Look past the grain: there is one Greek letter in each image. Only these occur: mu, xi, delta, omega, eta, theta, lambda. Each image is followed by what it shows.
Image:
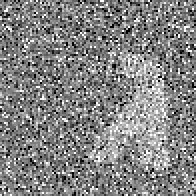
lambda
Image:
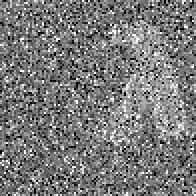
lambda
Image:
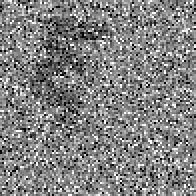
xi
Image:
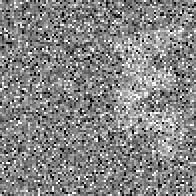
xi
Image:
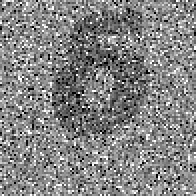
delta
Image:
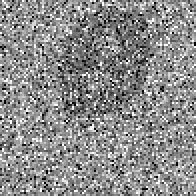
theta
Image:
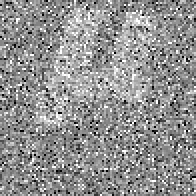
mu
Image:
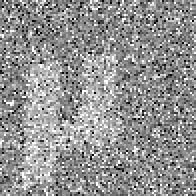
mu
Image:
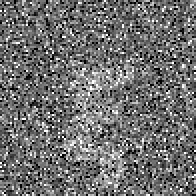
xi
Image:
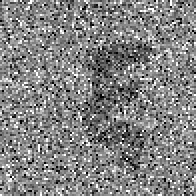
xi
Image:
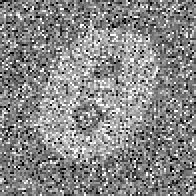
theta
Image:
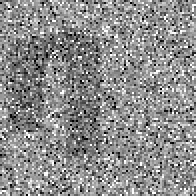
eta
